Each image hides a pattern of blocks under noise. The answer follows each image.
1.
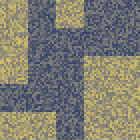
no symmetry
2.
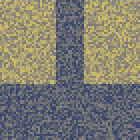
left and right mirror each other
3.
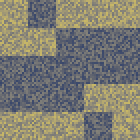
the same after a half turn
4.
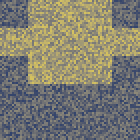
left and right mirror each other
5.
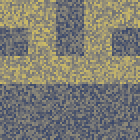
left and right mirror each other
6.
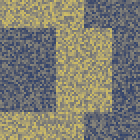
top and bottom mirror each other
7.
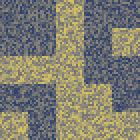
no symmetry
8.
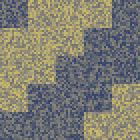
mirrored about the diagonal from the top left
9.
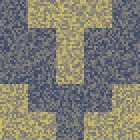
left and right mirror each other
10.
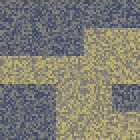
no symmetry
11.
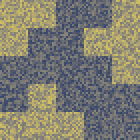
mirrored about the diagonal from the top left
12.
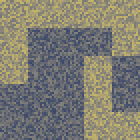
no symmetry
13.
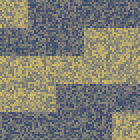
the same after a half turn
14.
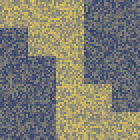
the same after a half turn
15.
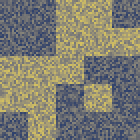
mirrored about the diagonal from the top left
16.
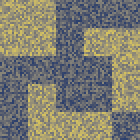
mirrored about the diagonal from the top left
